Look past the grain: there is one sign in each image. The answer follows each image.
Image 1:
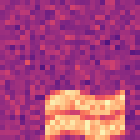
approximately sign
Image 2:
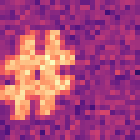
hash sign
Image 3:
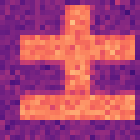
plus-minus sign
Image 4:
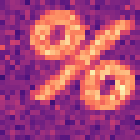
percent sign
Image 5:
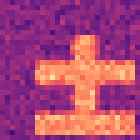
plus-minus sign
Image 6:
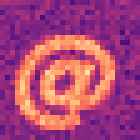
at sign
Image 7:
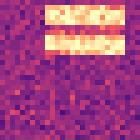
equals sign
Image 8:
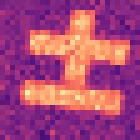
plus-minus sign
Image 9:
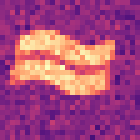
approximately sign
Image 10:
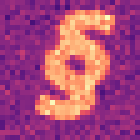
section sign
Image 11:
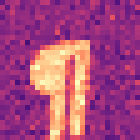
pilcrow
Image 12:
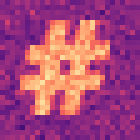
hash sign
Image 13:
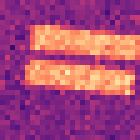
equals sign
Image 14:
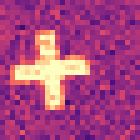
plus sign
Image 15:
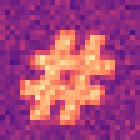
hash sign
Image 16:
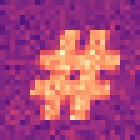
hash sign
